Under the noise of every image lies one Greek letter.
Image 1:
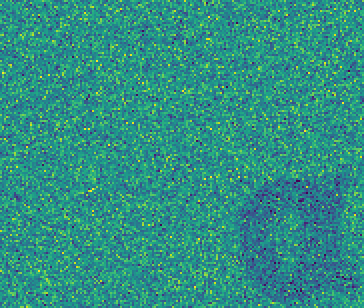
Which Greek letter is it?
alpha
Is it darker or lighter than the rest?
darker
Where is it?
bottom right
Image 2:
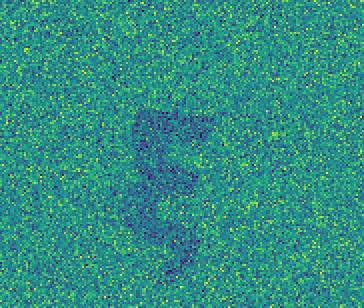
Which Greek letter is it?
xi
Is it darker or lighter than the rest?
darker
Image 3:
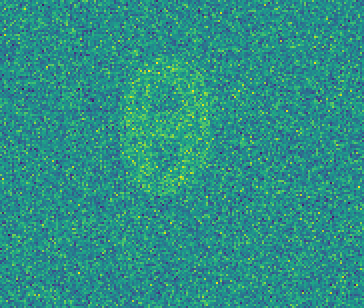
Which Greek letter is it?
theta
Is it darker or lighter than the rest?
lighter
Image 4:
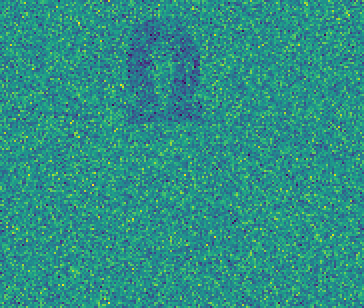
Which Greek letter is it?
omega
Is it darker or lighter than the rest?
darker
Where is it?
top middle
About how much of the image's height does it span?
a third
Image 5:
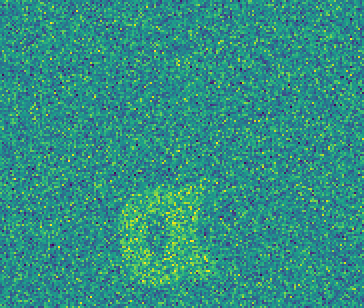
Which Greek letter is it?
alpha
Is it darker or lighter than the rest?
lighter
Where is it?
bottom middle
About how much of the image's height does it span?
a third
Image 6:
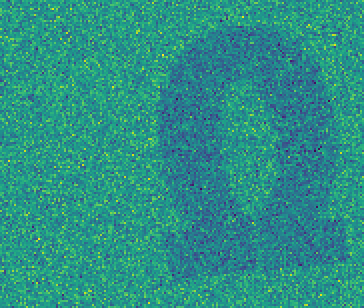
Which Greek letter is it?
omega
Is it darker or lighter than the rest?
darker
